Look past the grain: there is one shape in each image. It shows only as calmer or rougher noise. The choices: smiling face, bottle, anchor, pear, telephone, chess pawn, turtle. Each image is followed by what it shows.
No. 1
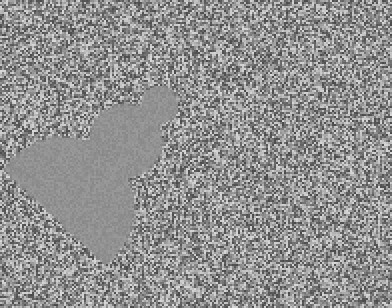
chess pawn
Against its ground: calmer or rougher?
calmer
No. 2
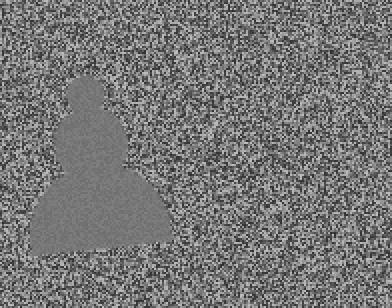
chess pawn
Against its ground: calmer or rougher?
calmer
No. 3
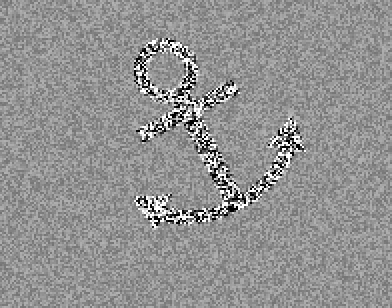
anchor
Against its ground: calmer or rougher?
rougher
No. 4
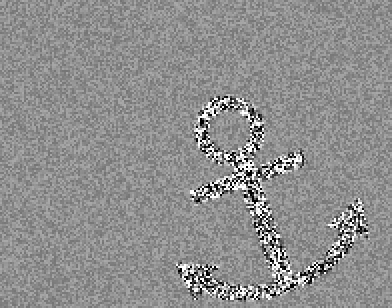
anchor
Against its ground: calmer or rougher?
rougher
